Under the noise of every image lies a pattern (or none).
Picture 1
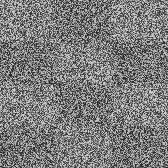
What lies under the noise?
a checkerboard
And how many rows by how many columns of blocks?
4 by 3
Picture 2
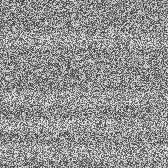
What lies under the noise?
bands of rows
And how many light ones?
4
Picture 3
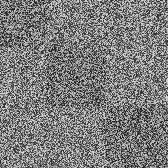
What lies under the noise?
blocks along the diagonal
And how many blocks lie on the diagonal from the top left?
3
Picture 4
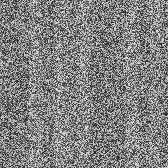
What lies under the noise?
bands of columns
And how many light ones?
5
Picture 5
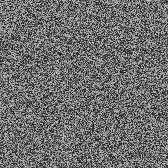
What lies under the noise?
only noise
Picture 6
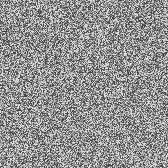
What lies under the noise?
only noise
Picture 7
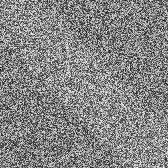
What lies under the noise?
a diagonal band
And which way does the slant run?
top left to bottom right
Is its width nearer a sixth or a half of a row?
a half
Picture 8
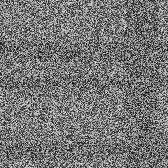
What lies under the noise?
bands of rows crossing bands of columns
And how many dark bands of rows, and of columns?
3 and 1
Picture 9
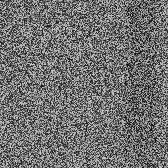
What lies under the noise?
one band of columns
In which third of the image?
right
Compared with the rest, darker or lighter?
darker
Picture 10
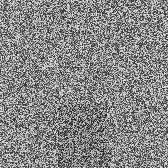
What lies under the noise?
one block
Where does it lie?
bottom middle
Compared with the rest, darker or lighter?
darker
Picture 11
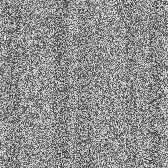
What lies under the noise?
bands of columns
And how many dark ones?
5
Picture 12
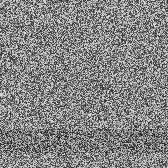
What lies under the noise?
one band of rows
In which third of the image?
bottom
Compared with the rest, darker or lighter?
darker
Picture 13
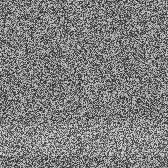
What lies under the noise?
one band of rows
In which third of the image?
bottom
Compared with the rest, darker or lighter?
lighter
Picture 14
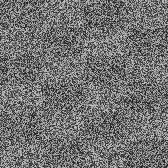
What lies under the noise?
a checkerboard
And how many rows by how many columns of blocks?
6 by 4
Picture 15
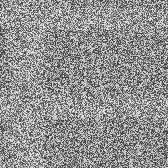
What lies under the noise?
bands of rows crossing bands of columns
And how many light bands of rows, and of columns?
2 and 1
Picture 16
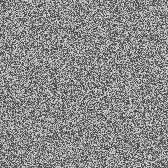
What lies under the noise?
only noise
